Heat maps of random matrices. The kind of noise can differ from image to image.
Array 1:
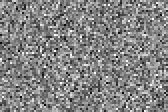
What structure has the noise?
independent entries
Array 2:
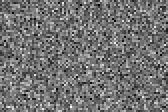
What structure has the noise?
independent entries
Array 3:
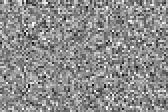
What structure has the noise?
low rank plus noise
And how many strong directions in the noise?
two
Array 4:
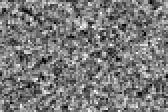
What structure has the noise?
blotchy
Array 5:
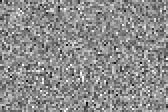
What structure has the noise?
independent entries
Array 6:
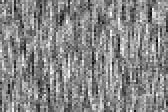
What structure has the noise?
streaked along the columns
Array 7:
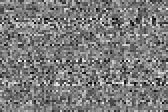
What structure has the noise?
rows of uneven size
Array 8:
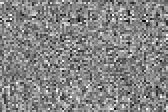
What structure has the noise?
low rank plus noise
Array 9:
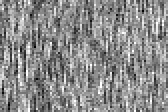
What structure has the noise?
streaked along the columns
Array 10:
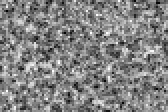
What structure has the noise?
blotchy
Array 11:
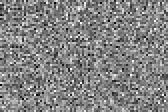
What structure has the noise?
low rank plus noise
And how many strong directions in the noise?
five to eight
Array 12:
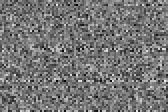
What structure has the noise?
rows of uneven size
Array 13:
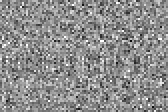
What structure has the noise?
low rank plus noise
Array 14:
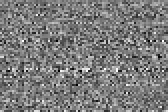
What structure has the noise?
rows of uneven size
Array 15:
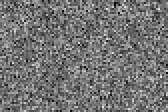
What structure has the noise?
independent entries
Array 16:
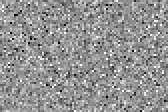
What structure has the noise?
heavy tails
